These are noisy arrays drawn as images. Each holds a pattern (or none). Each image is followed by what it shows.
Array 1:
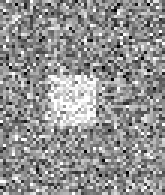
one block
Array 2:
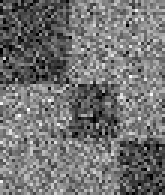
blocks along the diagonal
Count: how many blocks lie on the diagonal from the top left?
3
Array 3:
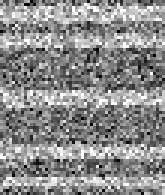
bands of rows
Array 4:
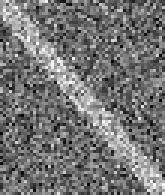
a diagonal band
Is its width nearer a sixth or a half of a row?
a sixth
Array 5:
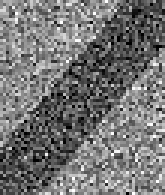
a diagonal band
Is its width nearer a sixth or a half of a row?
a half
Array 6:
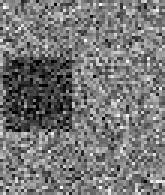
one block
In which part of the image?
middle left
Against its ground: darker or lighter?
darker
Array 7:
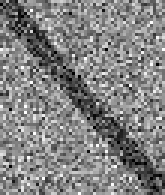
a diagonal band
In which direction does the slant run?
top left to bottom right
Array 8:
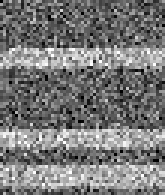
bands of rows
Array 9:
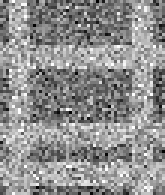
bands of rows crossing bands of columns
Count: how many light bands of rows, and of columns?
3 and 2
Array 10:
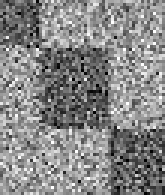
blocks along the diagonal
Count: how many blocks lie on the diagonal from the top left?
3
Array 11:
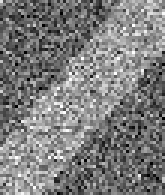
a diagonal band
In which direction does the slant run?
bottom left to top right
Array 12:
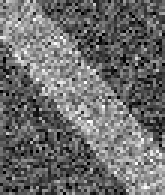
a diagonal band
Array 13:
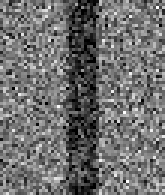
one band of columns
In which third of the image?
middle
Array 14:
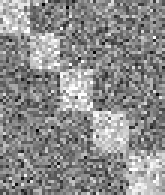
blocks along the diagonal
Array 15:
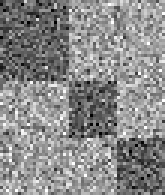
blocks along the diagonal
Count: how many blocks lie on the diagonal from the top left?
3
